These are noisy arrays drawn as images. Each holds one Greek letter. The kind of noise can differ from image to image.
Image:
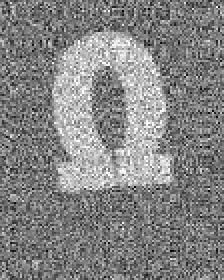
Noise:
low rank plus noise
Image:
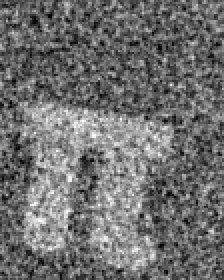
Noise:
blotchy
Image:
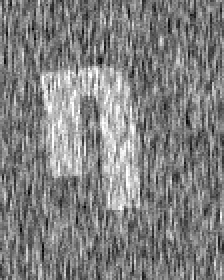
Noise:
streaked along the columns
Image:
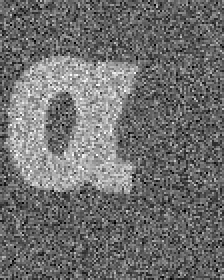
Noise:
independent entries
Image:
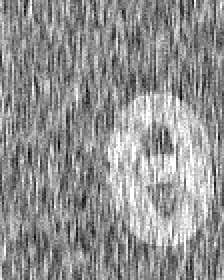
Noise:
streaked along the columns
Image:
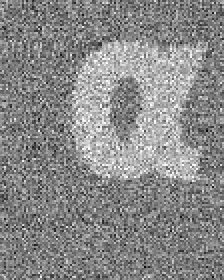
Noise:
low rank plus noise
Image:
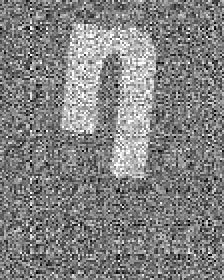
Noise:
low rank plus noise
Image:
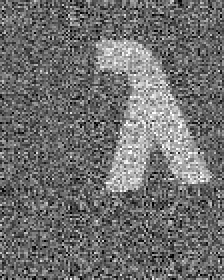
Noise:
low rank plus noise
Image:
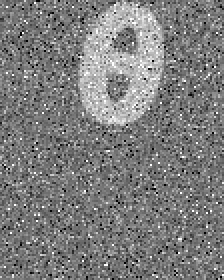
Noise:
heavy tails
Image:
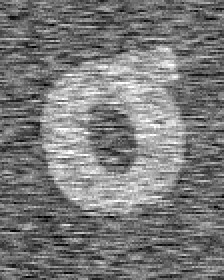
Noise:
streaked along the rows
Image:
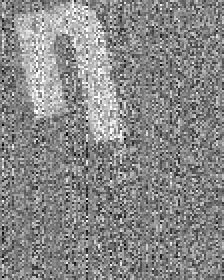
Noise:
columns of uneven size
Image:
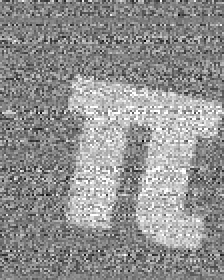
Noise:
rows of uneven size
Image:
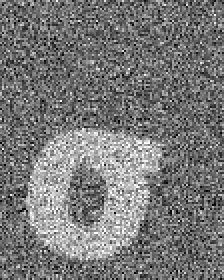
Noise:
low rank plus noise
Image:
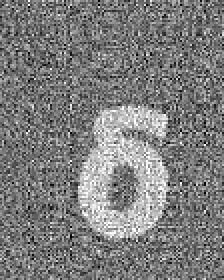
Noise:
low rank plus noise
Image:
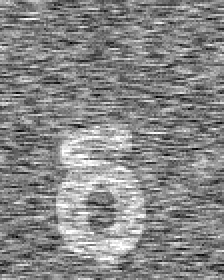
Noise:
streaked along the rows
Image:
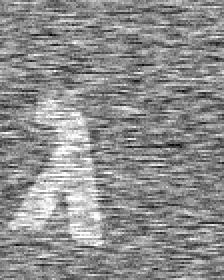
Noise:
streaked along the rows
